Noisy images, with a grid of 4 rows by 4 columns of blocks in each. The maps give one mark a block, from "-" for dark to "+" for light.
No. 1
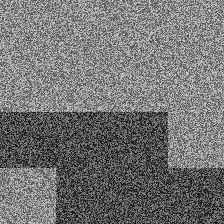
+ + + +
+ + + +
- - - +
+ - - -
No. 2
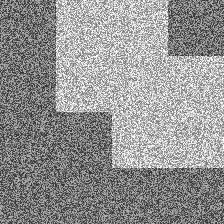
- + + -
- + + +
- - + +
- - - -
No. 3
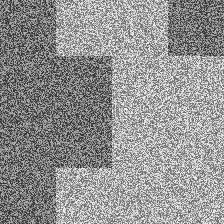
- + + -
- - + +
- - + +
- + + +
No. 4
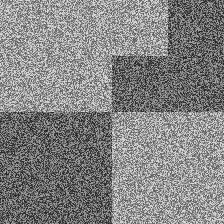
+ + + -
+ + - -
- - + +
- - + +
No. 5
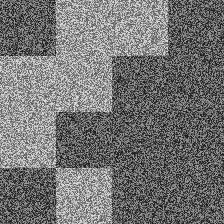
- + + -
+ + - -
+ - - -
- + - -
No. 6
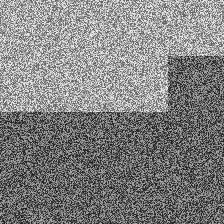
+ + + +
+ + + -
- - - -
- - - -
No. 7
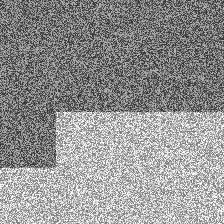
- - - -
- - - -
- + + +
+ + + +
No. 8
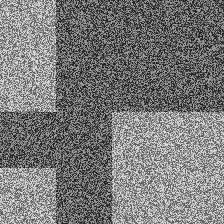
+ - - -
+ - - -
- - + +
+ - + +
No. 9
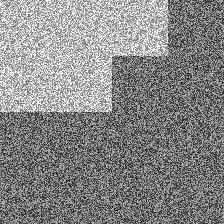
+ + + -
+ + - -
- - - -
- - - -
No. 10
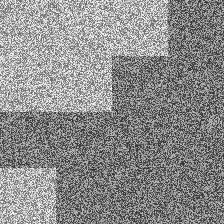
+ + + -
+ + - -
- - - -
+ - - -
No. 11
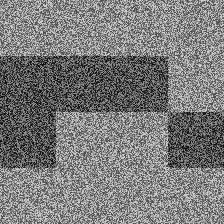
+ + + +
- - - +
- + + -
+ + + +
